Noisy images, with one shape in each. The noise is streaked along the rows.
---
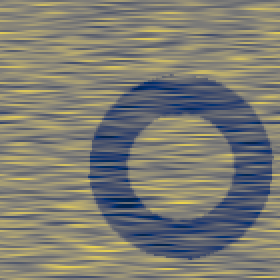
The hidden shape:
ring
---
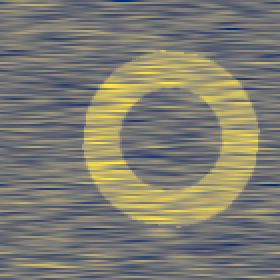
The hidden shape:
ring
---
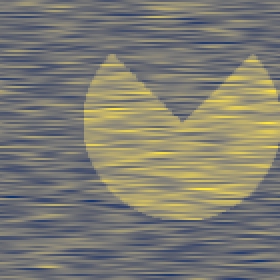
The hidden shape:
disc with a wedge cut out
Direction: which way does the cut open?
up
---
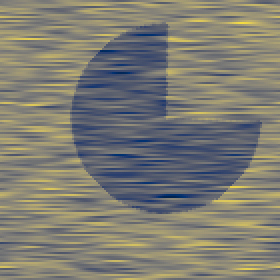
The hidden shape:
disc with a wedge cut out
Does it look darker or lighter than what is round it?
darker
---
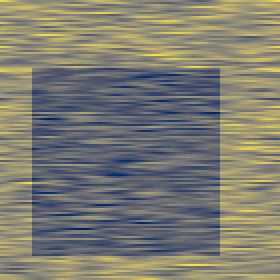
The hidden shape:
square
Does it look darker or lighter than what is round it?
darker
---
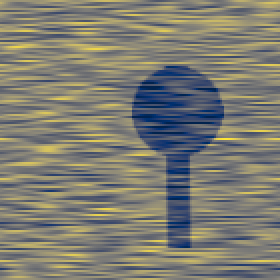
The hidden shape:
lollipop
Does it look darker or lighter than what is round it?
darker
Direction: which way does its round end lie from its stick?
up
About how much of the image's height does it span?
two thirds
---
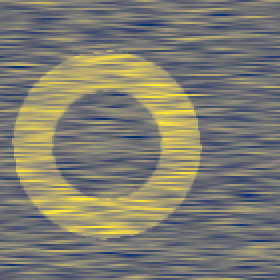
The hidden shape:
ring
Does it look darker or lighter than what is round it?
lighter
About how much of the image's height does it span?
two thirds
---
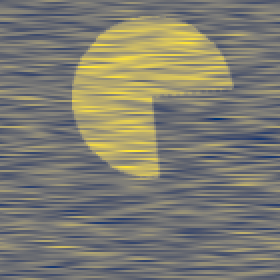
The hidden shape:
disc with a wedge cut out
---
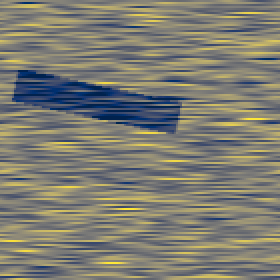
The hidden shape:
bar
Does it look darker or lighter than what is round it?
darker
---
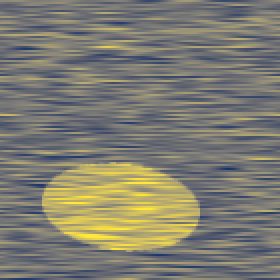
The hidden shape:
ellipse
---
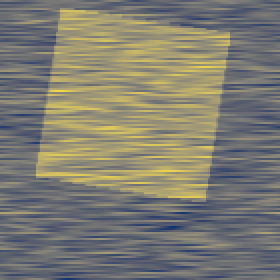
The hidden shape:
square
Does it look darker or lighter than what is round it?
lighter
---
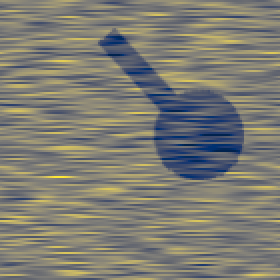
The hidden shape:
lollipop
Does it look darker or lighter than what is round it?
darker
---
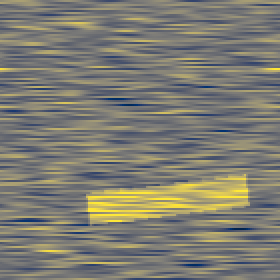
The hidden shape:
bar
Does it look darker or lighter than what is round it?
lighter
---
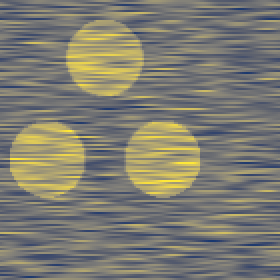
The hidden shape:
three dots
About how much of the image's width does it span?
two thirds
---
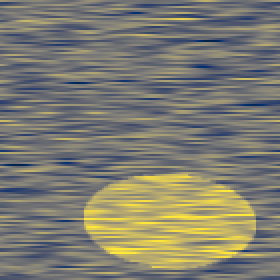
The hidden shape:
ellipse
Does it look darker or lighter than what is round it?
lighter
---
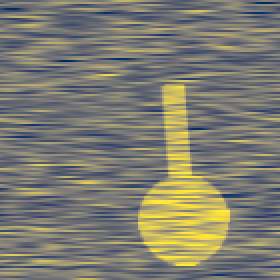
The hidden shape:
lollipop
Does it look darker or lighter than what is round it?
lighter
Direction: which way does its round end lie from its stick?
down
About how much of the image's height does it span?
two thirds
